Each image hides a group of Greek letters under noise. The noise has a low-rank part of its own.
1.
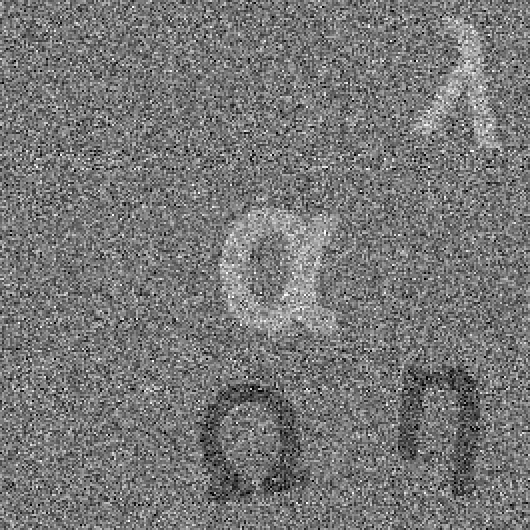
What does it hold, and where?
top right: light lambda; centre: light alpha; bottom middle: dark omega; bottom right: dark eta
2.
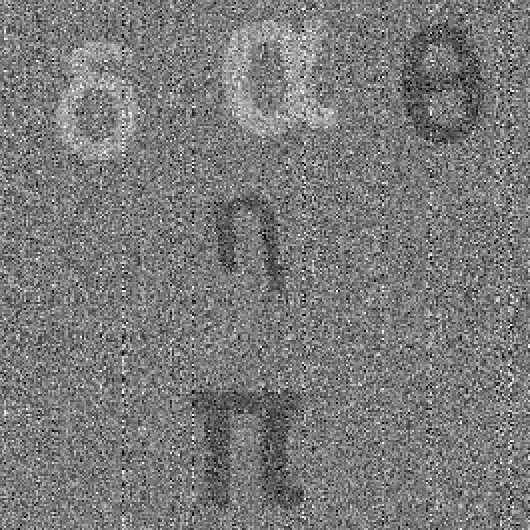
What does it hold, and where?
top left: light delta; top middle: light alpha; top right: dark theta; centre: dark eta; bottom middle: dark pi
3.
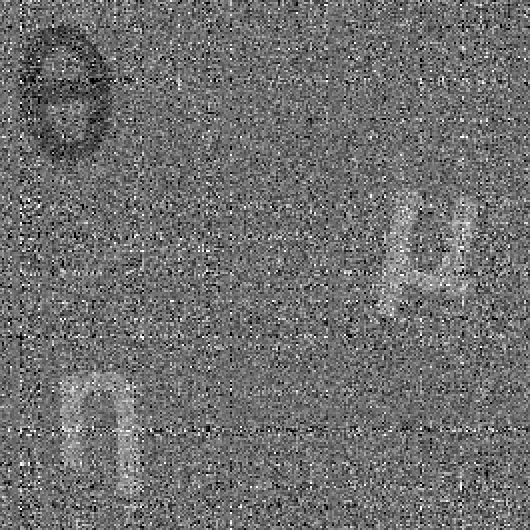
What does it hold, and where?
top left: dark theta; middle right: light mu; bottom left: light eta
